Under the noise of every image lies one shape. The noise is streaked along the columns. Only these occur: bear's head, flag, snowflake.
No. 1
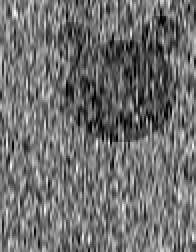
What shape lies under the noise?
bear's head
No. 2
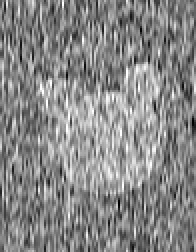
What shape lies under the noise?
bear's head
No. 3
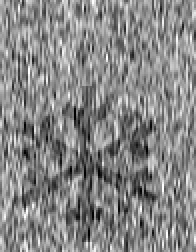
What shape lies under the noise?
snowflake
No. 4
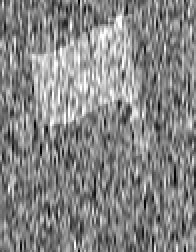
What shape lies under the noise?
flag
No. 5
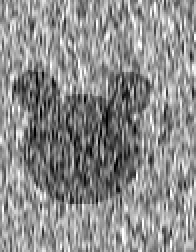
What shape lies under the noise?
bear's head
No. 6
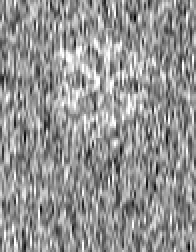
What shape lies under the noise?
snowflake
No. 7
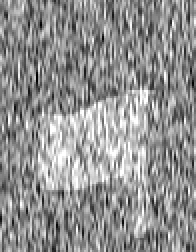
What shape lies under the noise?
flag
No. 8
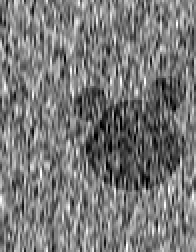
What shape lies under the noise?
bear's head
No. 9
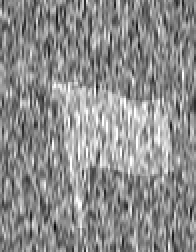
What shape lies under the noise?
flag
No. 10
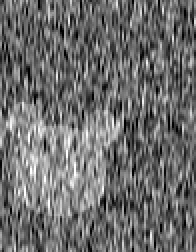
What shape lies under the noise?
bear's head
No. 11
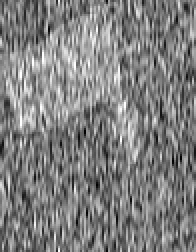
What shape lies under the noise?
flag
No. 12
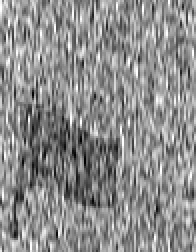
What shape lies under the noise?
flag
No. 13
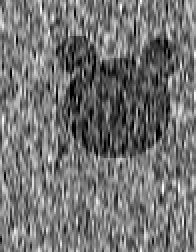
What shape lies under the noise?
bear's head
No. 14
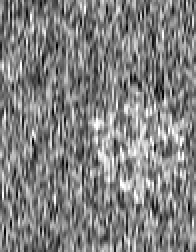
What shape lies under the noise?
snowflake
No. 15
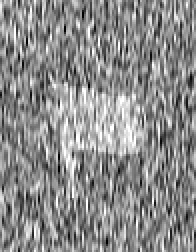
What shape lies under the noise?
flag
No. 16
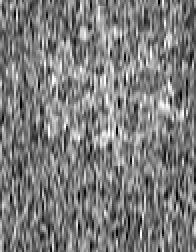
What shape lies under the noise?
snowflake
